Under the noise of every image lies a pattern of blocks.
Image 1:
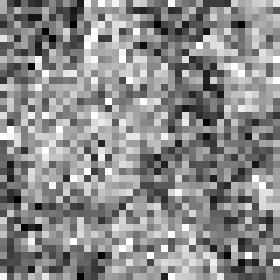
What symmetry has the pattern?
no symmetry
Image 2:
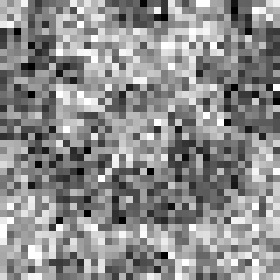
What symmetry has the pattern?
left and right mirror each other
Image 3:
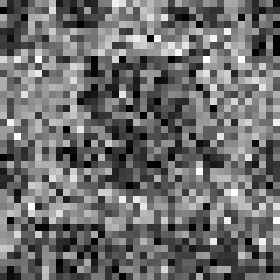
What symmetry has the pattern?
left and right mirror each other
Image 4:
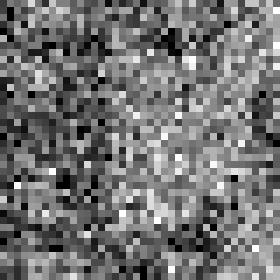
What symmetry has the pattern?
top and bottom mirror each other
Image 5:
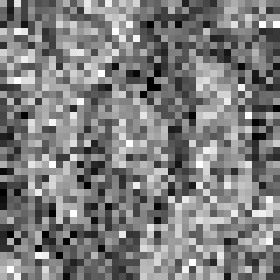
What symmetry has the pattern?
the same after a half turn
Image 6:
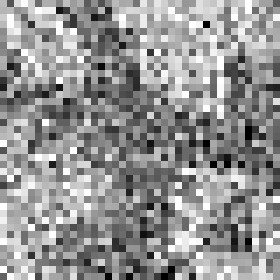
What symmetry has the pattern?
mirrored about the diagonal from the top left
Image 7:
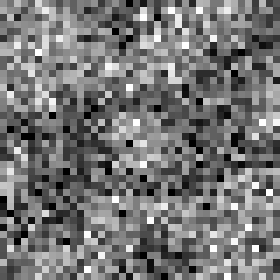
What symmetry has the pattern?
the same after a half turn
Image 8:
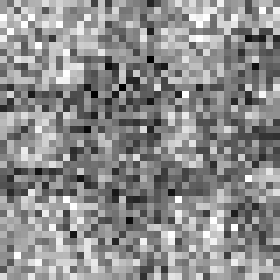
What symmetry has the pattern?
top and bottom mirror each other
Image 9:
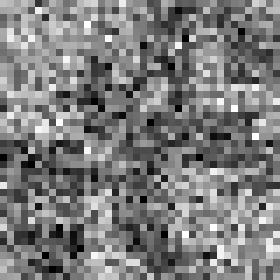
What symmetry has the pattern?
mirrored about the diagonal from the top left
